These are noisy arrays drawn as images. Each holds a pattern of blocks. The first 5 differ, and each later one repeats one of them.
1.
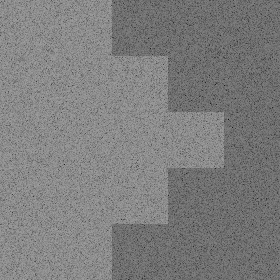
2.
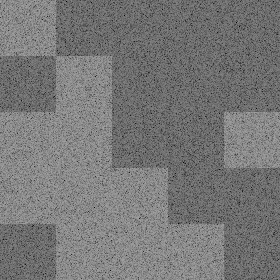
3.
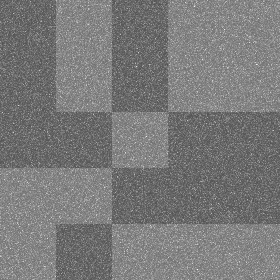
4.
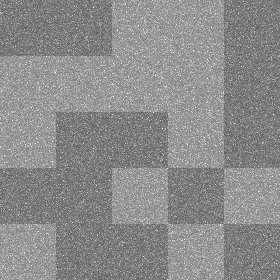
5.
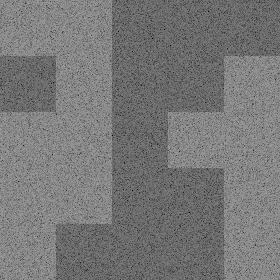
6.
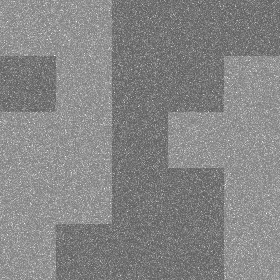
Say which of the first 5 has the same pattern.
5
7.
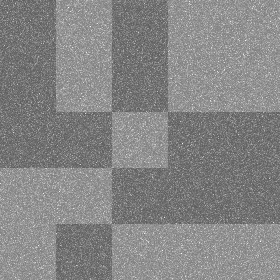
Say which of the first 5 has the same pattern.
3
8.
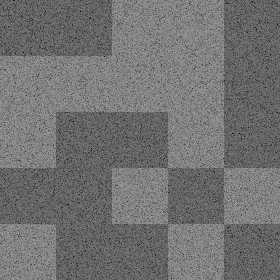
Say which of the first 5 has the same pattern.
4
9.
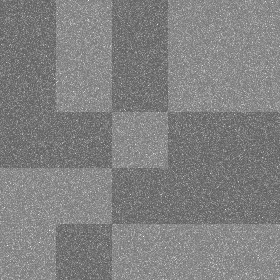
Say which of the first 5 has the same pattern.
3
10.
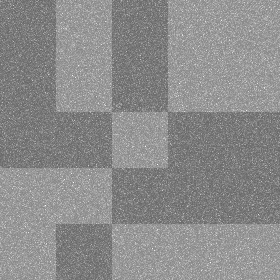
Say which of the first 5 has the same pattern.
3
